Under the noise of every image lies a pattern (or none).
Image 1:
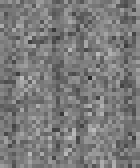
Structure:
bands of columns
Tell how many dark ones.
4
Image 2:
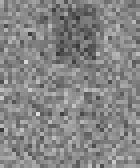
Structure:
one block
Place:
top middle
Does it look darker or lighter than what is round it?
darker
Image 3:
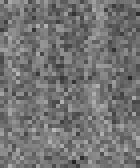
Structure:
bands of rows crossing bands of columns
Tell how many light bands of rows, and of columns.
1 and 3
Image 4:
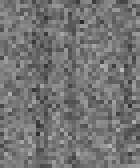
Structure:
bands of columns
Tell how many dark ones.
3
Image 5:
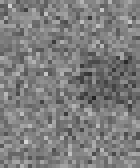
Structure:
one block
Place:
middle right
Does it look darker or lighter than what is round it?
darker
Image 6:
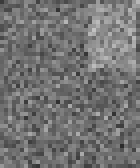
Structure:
one block
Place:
top right
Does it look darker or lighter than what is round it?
lighter
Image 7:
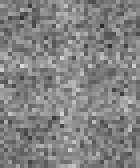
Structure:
bands of rows crossing bands of columns
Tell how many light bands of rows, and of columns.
2 and 1
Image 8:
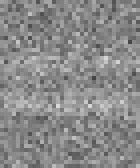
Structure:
bands of rows
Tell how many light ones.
2
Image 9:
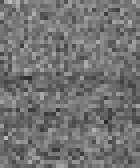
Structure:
bands of rows
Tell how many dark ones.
3
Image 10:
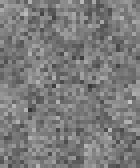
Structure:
a checkerboard
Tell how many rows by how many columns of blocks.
4 by 5
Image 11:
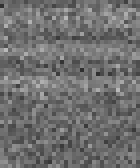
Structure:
bands of rows
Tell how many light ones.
3
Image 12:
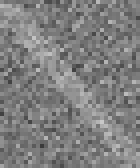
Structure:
a diagonal band
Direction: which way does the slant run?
top left to bottom right
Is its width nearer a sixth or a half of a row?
a sixth
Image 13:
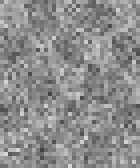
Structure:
a checkerboard
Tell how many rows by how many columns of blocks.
5 by 5
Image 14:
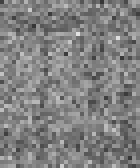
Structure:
bands of rows crossing bands of columns
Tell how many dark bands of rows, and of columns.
2 and 3
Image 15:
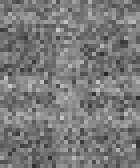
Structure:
bands of rows crossing bands of columns
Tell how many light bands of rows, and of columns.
3 and 1
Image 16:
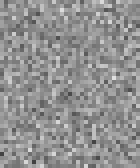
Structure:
only noise
